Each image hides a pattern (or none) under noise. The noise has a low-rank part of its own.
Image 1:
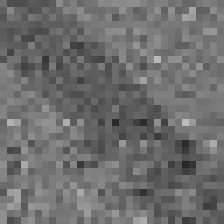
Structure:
a diagonal band
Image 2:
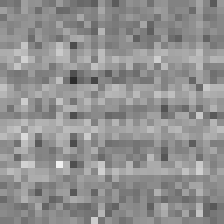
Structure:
bands of rows
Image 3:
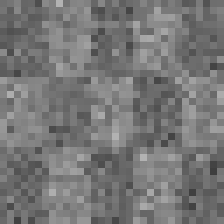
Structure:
a checkerboard
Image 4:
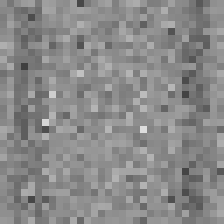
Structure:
bands of columns
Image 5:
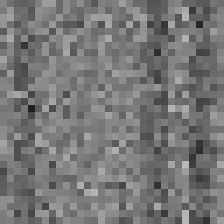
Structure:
bands of columns
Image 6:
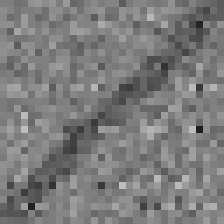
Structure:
a diagonal band
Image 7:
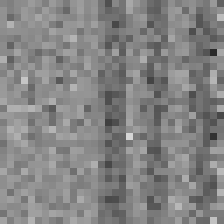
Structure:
bands of columns
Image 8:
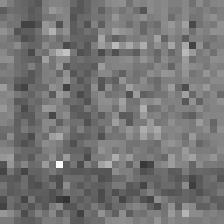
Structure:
bands of rows crossing bands of columns
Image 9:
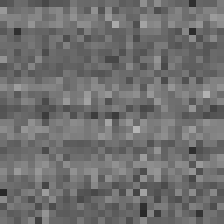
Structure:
bands of rows
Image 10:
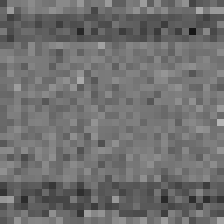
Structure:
bands of rows
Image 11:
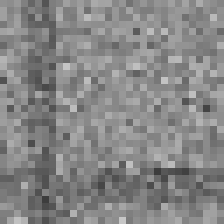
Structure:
bands of rows crossing bands of columns
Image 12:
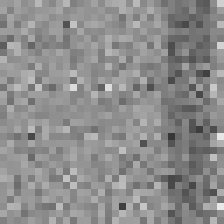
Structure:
one band of columns
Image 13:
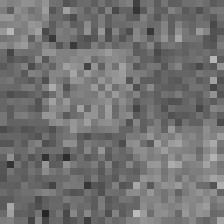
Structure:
blocks along the diagonal
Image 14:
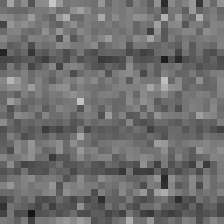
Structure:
bands of rows
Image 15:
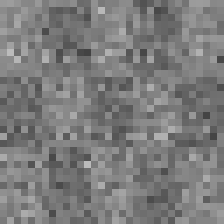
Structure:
a checkerboard
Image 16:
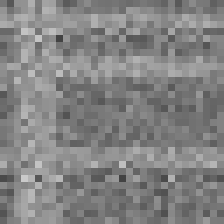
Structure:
bands of rows crossing bands of columns
